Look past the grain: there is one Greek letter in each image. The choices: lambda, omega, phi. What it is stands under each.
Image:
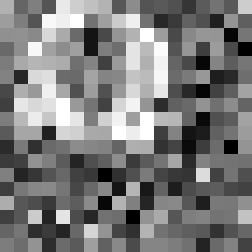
omega
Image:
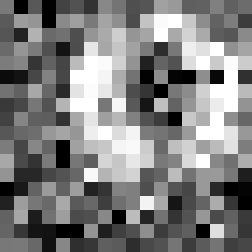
omega
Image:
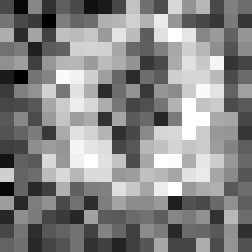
omega
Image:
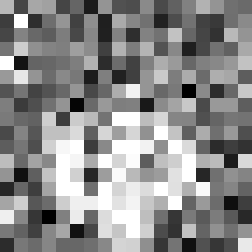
phi
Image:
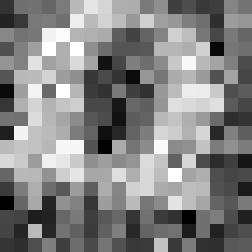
omega
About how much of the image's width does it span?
nearly all
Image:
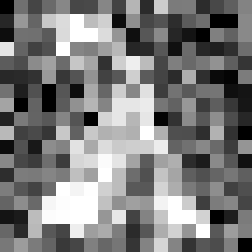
lambda
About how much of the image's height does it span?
nearly all
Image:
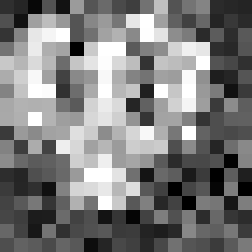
phi
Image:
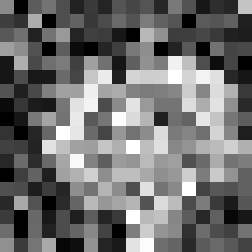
phi
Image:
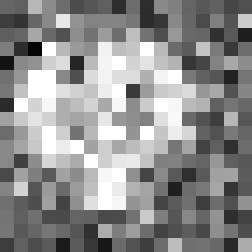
phi
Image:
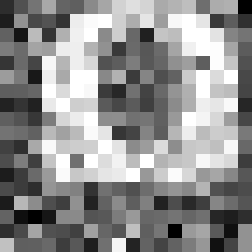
omega
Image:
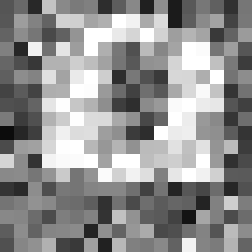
omega
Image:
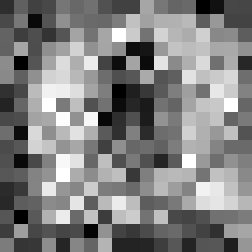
omega
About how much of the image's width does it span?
nearly all
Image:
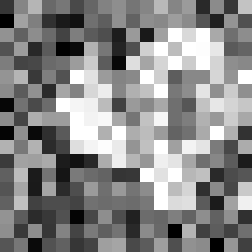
phi
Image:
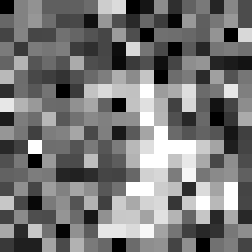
lambda
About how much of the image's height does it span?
two thirds
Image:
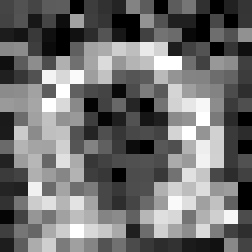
omega
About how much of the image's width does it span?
nearly all
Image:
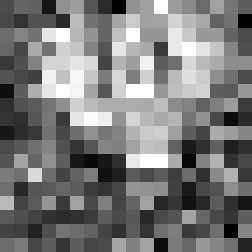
phi
